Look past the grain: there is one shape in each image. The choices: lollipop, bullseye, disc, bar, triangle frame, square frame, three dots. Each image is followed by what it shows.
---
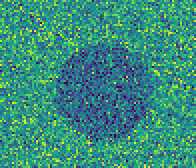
disc
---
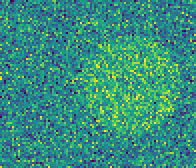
disc
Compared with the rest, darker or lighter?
lighter
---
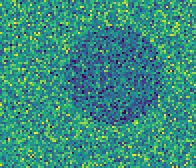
disc
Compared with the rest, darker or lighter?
darker
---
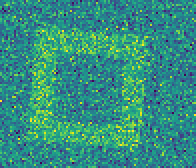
square frame
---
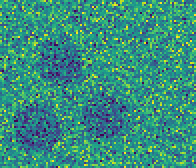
three dots
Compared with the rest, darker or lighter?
darker
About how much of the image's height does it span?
two thirds
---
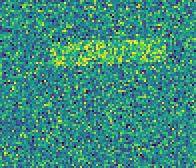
bar
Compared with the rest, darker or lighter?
lighter
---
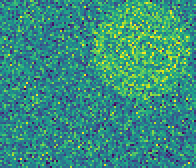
disc
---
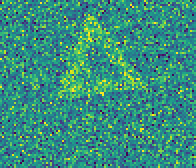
triangle frame
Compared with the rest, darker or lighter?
lighter
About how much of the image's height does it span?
half
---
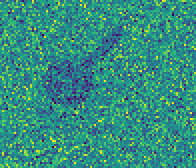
lollipop
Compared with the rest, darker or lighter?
darker
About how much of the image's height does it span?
half
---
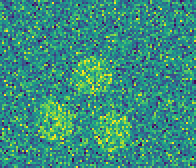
three dots
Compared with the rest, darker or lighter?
lighter
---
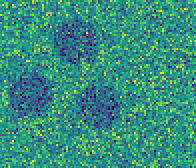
three dots
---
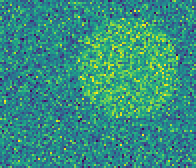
disc
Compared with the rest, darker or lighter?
lighter
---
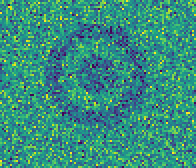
bullseye
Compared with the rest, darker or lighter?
darker
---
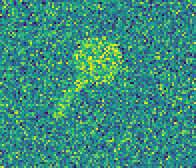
lollipop
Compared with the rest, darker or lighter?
lighter
